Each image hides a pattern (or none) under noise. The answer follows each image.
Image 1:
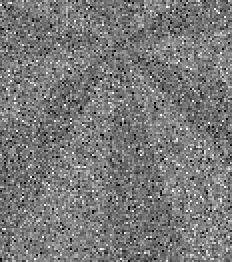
spokes from one point
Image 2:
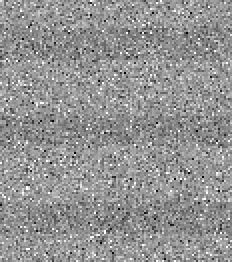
horizontal stripes
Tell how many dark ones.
3
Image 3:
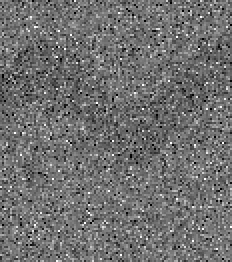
a wavy band
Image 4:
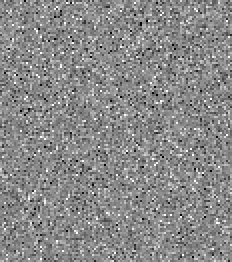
only noise
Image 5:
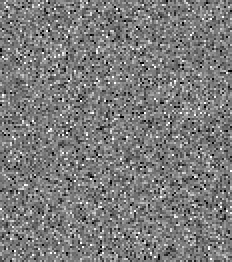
only noise
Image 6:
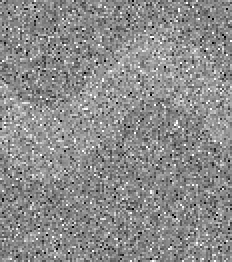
a wavy band
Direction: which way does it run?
left to right
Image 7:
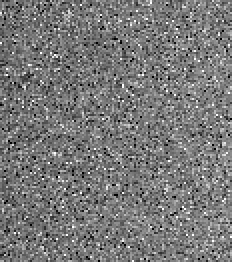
a smooth slope
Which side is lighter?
right
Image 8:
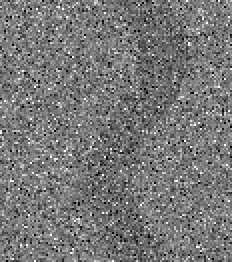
a wavy band
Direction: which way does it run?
top to bottom
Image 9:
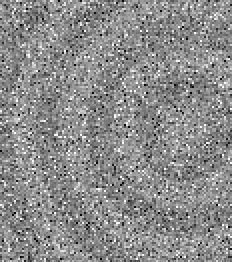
rings round one point
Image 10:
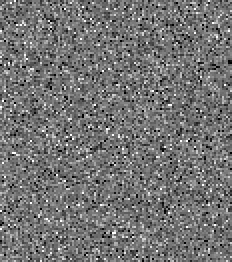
only noise
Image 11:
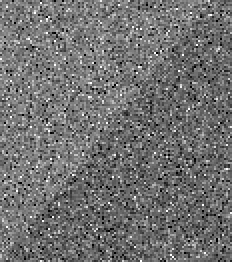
a sharp edge
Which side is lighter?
top left
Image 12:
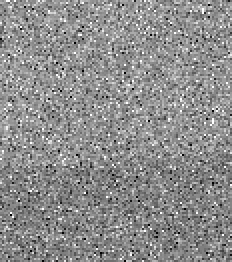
a sharp edge
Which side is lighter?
top
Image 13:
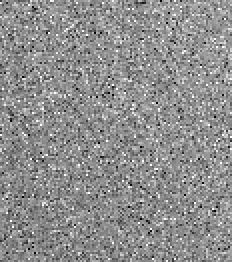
a smooth slope
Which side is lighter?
top right
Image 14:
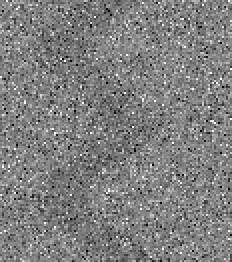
a wavy band
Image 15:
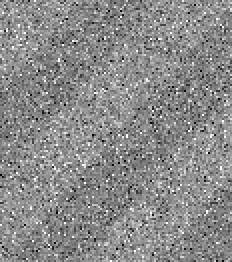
diagonal stripes
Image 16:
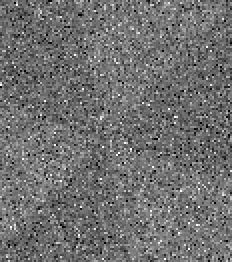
spokes from one point
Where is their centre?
centre
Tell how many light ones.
3
